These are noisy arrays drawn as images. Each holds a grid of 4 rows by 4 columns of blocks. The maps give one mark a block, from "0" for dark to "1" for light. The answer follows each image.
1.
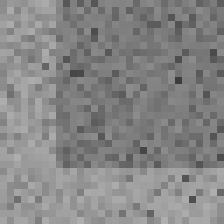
1 0 0 0
1 0 0 0
1 0 0 0
1 1 1 1
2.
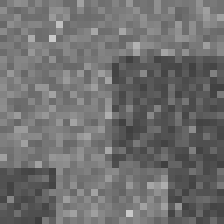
1 1 1 1
1 1 0 0
1 1 0 0
0 1 1 0
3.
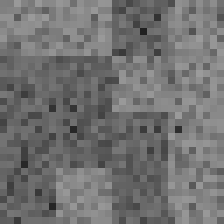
1 1 0 1
0 0 1 1
0 0 0 1
0 1 0 1
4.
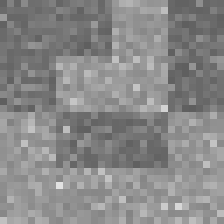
0 0 1 0
0 1 1 0
1 0 0 1
1 1 1 1
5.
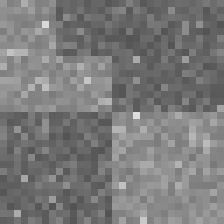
1 0 0 0
1 1 0 0
0 0 1 1
0 0 1 1
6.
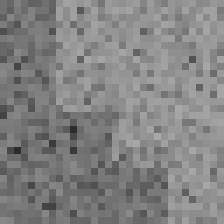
0 1 1 1
0 1 1 1
0 0 1 1
0 0 0 1
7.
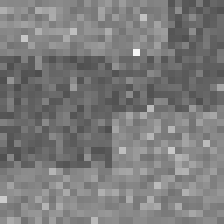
1 1 1 0
0 0 0 0
0 0 1 1
1 1 1 1
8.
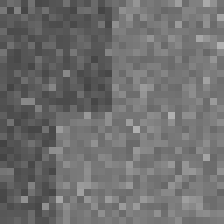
0 0 1 1
0 0 1 1
0 1 1 1
0 1 1 1
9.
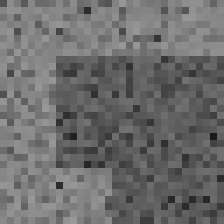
1 1 1 1
1 0 0 0
1 0 0 0
1 1 0 0
